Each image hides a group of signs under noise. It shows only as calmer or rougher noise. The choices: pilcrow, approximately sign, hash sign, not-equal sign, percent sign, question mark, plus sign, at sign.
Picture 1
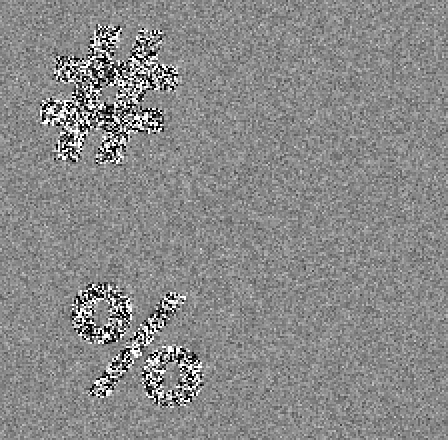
top left: rough hash sign; bottom left: rough percent sign
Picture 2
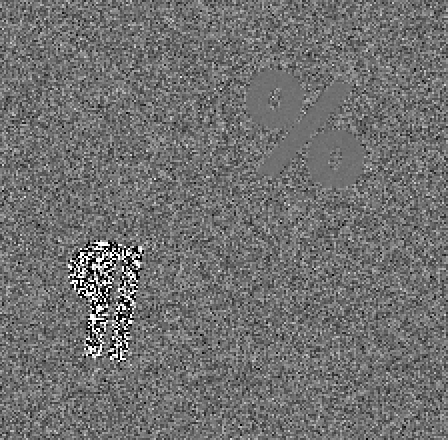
top right: calm percent sign; bottom left: rough pilcrow
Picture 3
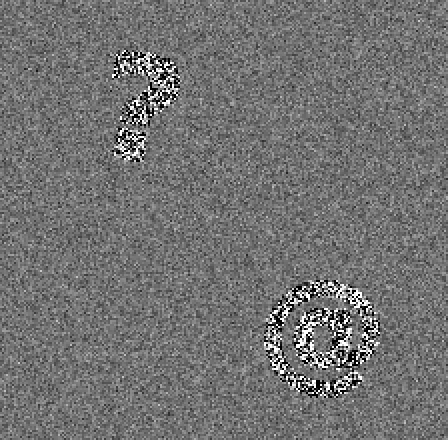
top left: rough question mark; bottom right: rough at sign
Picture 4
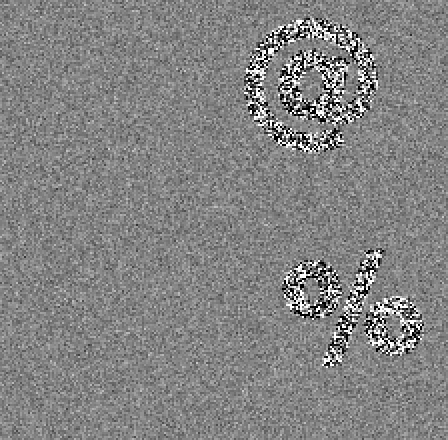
top right: rough at sign; bottom right: rough percent sign
